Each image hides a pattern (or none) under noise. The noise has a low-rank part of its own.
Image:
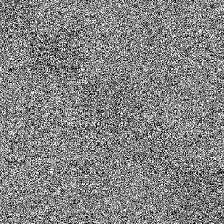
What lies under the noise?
blocks along the diagonal
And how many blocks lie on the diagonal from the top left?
5
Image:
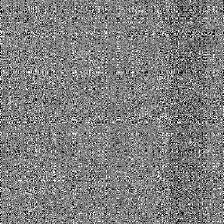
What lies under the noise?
one band of columns
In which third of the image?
right
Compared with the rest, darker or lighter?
darker
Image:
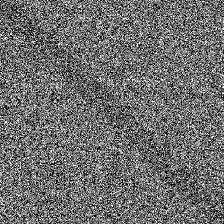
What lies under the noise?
a diagonal band
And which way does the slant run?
top left to bottom right
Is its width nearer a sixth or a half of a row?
a sixth
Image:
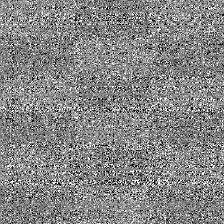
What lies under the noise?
a checkerboard
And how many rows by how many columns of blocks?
6 by 3
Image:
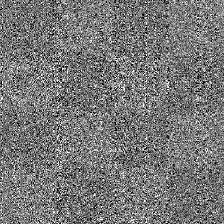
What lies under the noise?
a checkerboard
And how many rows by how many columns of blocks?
4 by 4
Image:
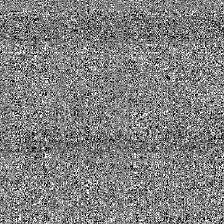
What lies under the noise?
bands of rows
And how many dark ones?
2
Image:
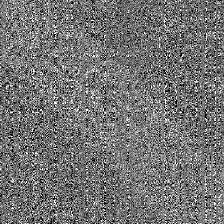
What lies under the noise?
a diagonal band
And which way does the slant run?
top left to bottom right
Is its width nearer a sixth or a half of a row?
a half
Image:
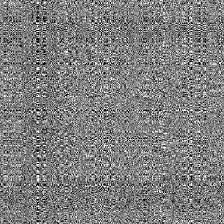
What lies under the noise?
bands of rows crossing bands of columns
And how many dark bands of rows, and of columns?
2 and 1
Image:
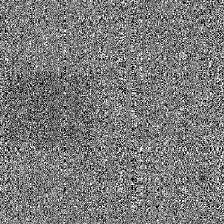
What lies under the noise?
one block
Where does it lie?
middle left
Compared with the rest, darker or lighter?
darker
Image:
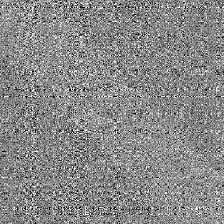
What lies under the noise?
a diagonal band
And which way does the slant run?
top left to bottom right
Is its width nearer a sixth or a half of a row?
a half
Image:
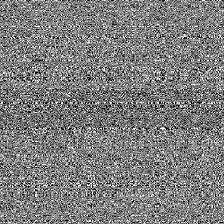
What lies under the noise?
one band of rows
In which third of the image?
middle
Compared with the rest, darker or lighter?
darker
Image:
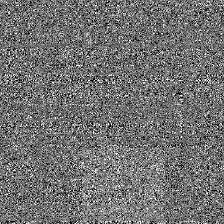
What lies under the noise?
one block
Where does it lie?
bottom middle
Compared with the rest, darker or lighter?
lighter
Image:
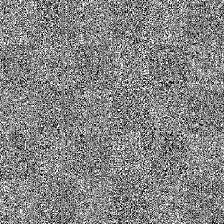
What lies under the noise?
a checkerboard
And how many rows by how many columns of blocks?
5 by 6
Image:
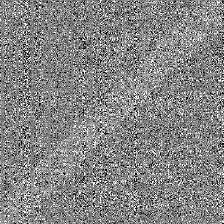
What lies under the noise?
a diagonal band
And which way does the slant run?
bottom left to top right
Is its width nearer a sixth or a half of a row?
a sixth
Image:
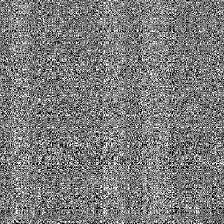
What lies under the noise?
bands of columns
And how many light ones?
3
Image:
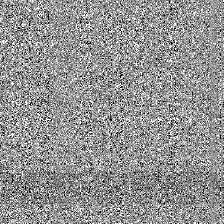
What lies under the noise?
one band of rows
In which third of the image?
bottom
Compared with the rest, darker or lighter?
darker
